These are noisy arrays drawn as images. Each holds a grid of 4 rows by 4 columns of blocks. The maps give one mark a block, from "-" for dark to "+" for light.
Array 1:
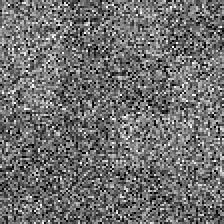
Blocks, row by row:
+ - + -
+ - - +
- - + +
- - - -
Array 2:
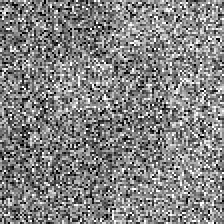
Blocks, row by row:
- - + +
- + - +
- - - +
- - + +
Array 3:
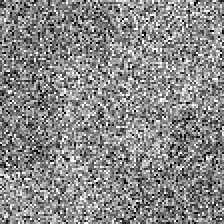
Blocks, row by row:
- - + +
- + + +
- + + -
+ + - -
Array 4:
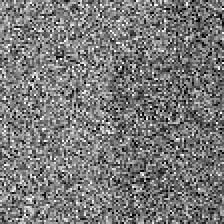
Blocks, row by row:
+ + + -
+ + - -
+ + - -
+ + - -
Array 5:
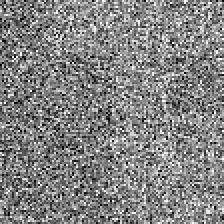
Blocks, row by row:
- + + +
- - + -
- - + +
- - + +
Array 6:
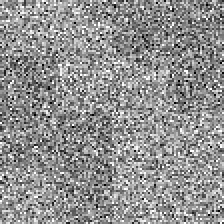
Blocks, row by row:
+ + - -
- + + -
- - + +
+ - + +
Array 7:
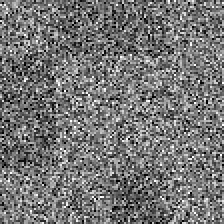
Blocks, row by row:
+ - - +
- + + +
- + + +
+ + - +
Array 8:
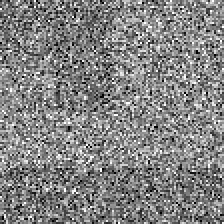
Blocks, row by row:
- - + +
+ - + +
+ + + +
- - - -
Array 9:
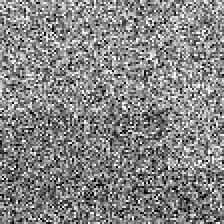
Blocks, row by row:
+ + + +
+ + + +
- - - +
- - - -
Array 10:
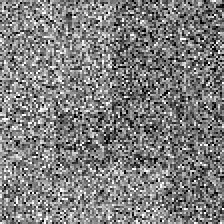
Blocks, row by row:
+ + - -
+ + - -
+ - - -
+ + + -
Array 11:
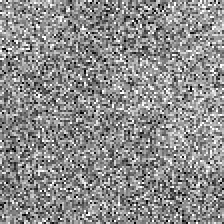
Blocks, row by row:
+ - - +
- - + +
- - - +
- - - -
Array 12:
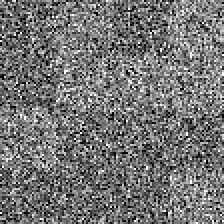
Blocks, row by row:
- + - +
- + + +
+ - - -
- - - +
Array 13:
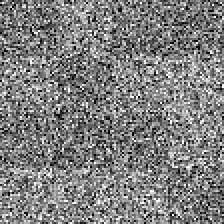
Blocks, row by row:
- + - -
+ - + +
- - - +
+ + + -
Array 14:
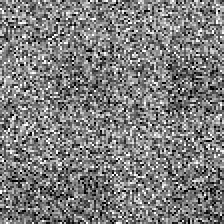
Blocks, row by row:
+ + + +
+ - + -
+ + + +
- - + -
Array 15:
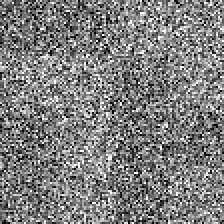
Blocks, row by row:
- - + +
+ + - +
- + - -
- + - +
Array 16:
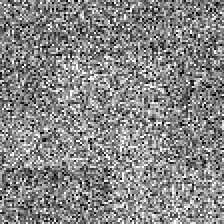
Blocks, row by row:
- - - -
- + + -
+ + + -
- - + +
